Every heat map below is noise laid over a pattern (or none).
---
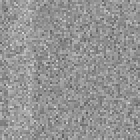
one band of columns
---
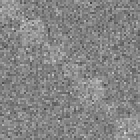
blocks along the diagonal
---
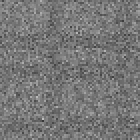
bands of rows crossing bands of columns
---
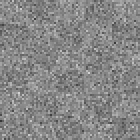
a checkerboard
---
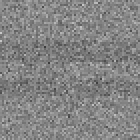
bands of rows
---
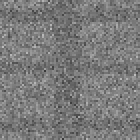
bands of rows crossing bands of columns
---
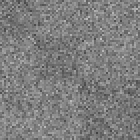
blocks along the diagonal
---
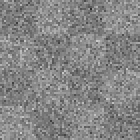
a checkerboard
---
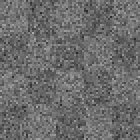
a checkerboard
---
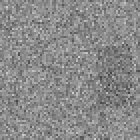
one block
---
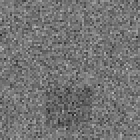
one block
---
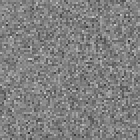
only noise
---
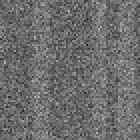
bands of columns
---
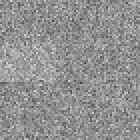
one block
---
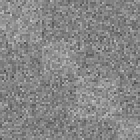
blocks along the diagonal
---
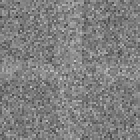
bands of rows crossing bands of columns
